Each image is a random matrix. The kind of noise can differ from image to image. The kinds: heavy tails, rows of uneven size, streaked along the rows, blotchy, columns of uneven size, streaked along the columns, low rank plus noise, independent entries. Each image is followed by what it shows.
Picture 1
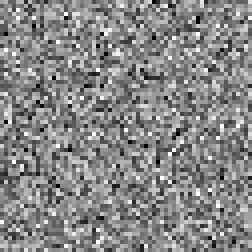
independent entries
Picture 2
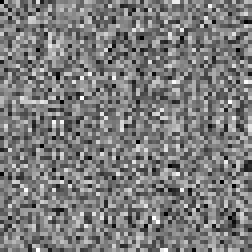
low rank plus noise
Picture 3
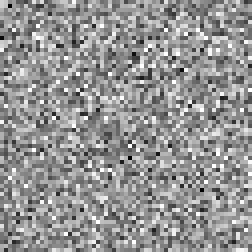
independent entries
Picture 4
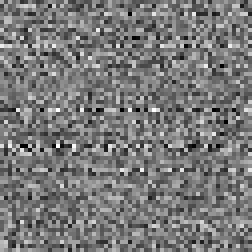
rows of uneven size
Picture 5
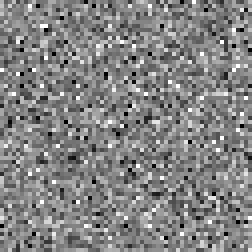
heavy tails
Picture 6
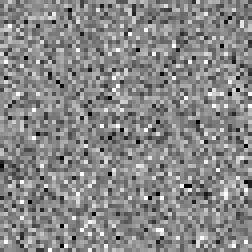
heavy tails
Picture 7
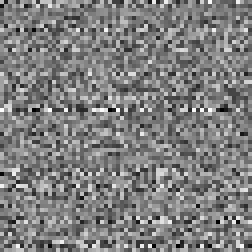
rows of uneven size
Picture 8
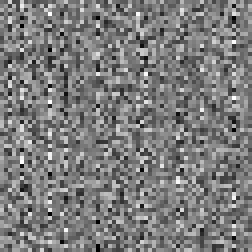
columns of uneven size
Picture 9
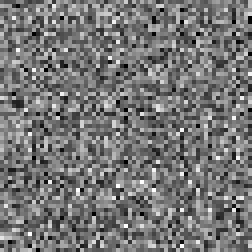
low rank plus noise
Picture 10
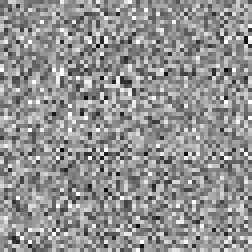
low rank plus noise
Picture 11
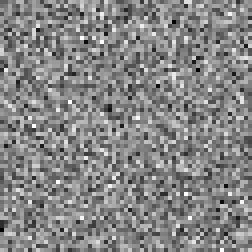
independent entries
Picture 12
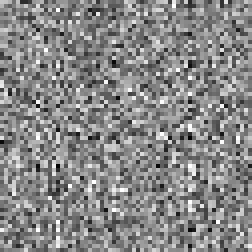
low rank plus noise
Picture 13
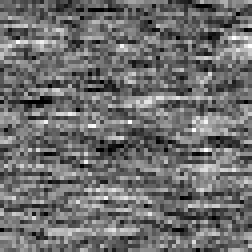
streaked along the rows
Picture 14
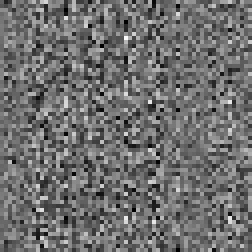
columns of uneven size
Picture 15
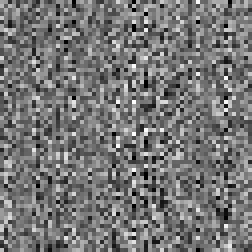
columns of uneven size
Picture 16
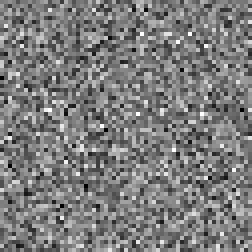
independent entries
